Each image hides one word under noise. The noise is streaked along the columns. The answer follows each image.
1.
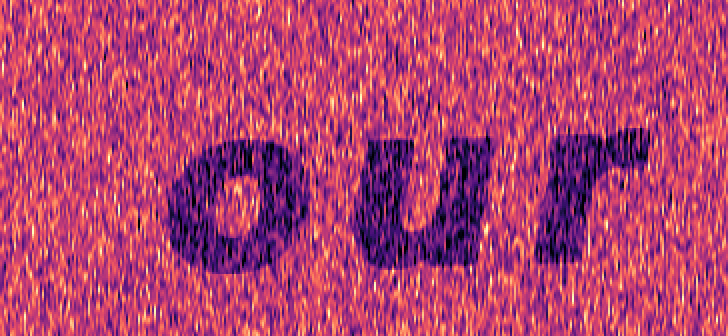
our
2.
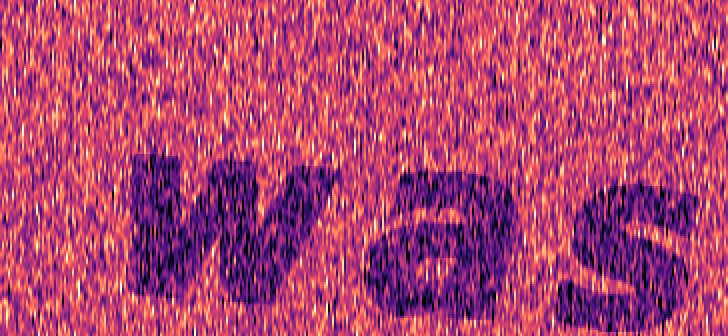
was
